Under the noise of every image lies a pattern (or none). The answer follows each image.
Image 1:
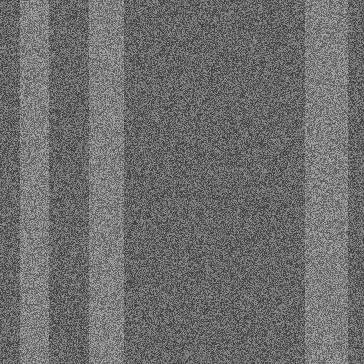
bands of columns
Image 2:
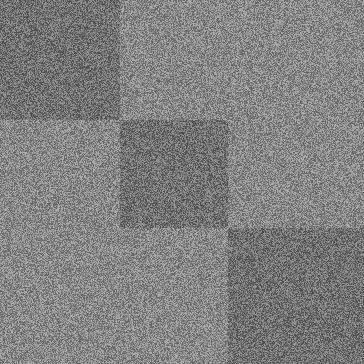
blocks along the diagonal
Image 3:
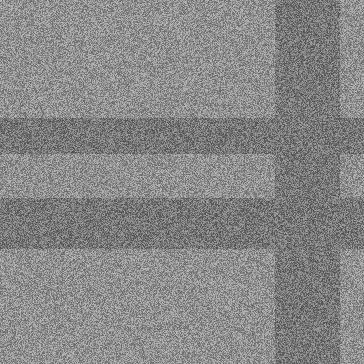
bands of rows crossing bands of columns
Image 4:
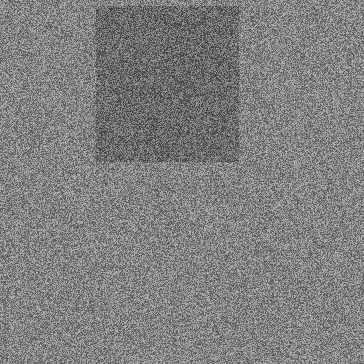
one block
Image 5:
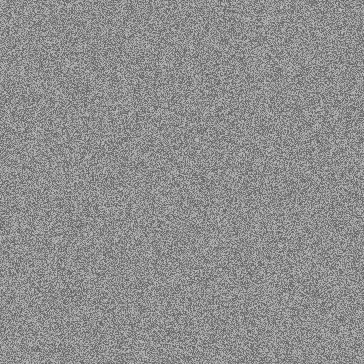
only noise
